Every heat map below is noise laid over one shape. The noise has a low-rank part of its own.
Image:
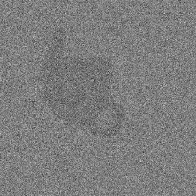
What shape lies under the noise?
teapot
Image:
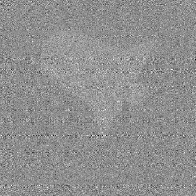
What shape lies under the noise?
bell
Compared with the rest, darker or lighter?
lighter
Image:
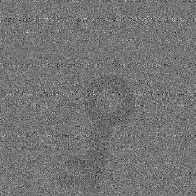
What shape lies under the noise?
key
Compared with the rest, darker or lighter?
darker
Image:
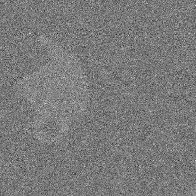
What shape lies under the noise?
teapot
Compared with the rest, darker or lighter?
lighter
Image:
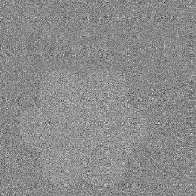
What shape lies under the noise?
flower
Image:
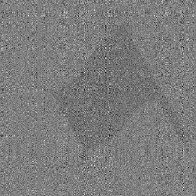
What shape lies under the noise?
flag
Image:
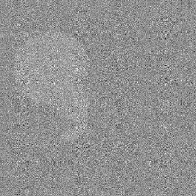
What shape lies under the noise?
pear
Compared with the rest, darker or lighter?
lighter
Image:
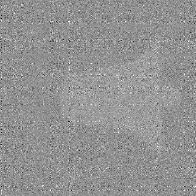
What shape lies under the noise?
bell
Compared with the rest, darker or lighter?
lighter
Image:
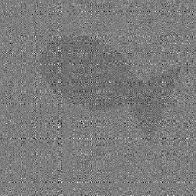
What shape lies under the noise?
fish
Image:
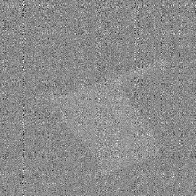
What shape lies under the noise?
flag
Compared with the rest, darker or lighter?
lighter
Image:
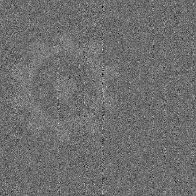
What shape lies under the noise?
gear
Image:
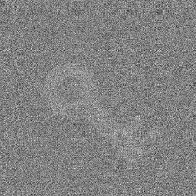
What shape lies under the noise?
key
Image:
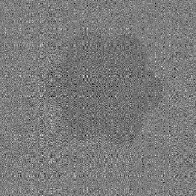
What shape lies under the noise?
flower
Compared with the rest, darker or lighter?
darker
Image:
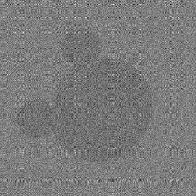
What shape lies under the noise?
bear's head
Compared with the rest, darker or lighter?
darker
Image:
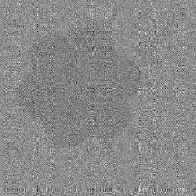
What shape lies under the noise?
flower
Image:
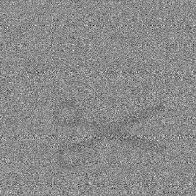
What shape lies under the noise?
pair of scissors
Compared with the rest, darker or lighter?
darker
